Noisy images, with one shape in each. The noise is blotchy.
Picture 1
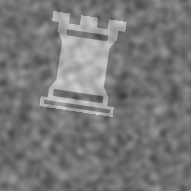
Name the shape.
chess rook
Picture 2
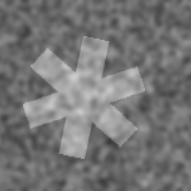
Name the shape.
asterisk
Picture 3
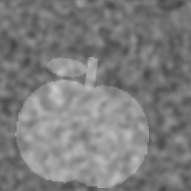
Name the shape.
apple
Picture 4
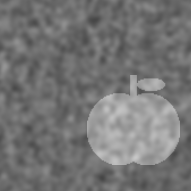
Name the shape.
apple
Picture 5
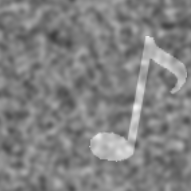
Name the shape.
musical note
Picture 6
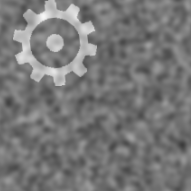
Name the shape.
gear
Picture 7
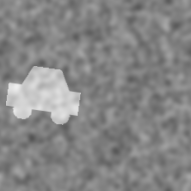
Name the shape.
car
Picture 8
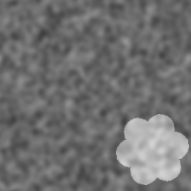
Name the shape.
flower
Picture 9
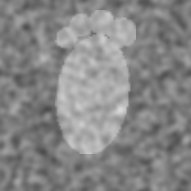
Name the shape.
footprint
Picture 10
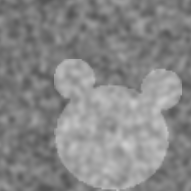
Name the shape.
bear's head
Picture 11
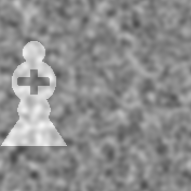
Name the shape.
chess bishop
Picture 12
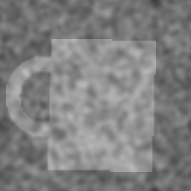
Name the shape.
cup
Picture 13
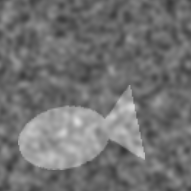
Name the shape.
fish
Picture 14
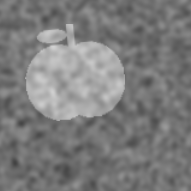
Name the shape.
apple
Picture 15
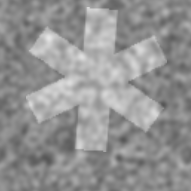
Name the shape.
asterisk
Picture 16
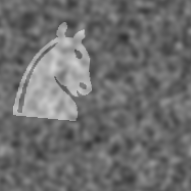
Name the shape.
chess knight
